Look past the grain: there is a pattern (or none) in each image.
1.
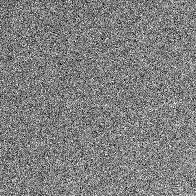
a smooth slope
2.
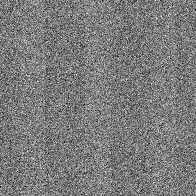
vertical stripes
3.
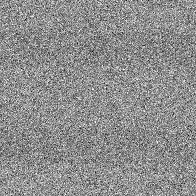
horizontal stripes
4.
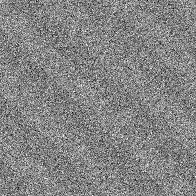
diagonal stripes
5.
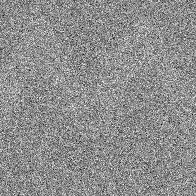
a wavy band
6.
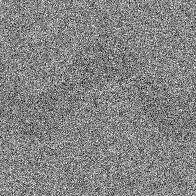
a wavy band
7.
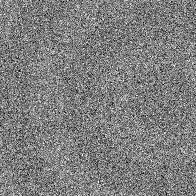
rings round one point
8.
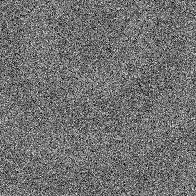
rings round one point
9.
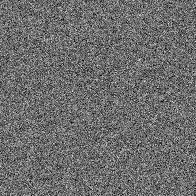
only noise
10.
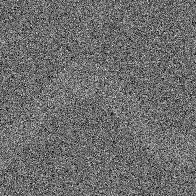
a wavy band
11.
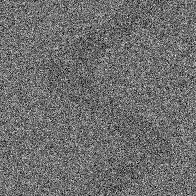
a wavy band
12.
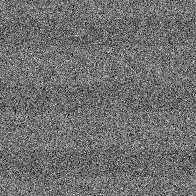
horizontal stripes
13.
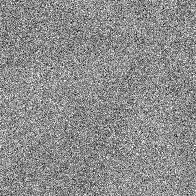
spokes from one point
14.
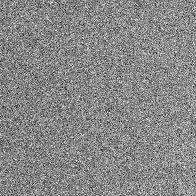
a smooth slope
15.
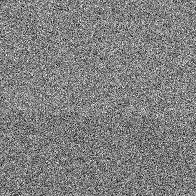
a sharp edge
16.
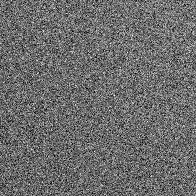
a smooth slope
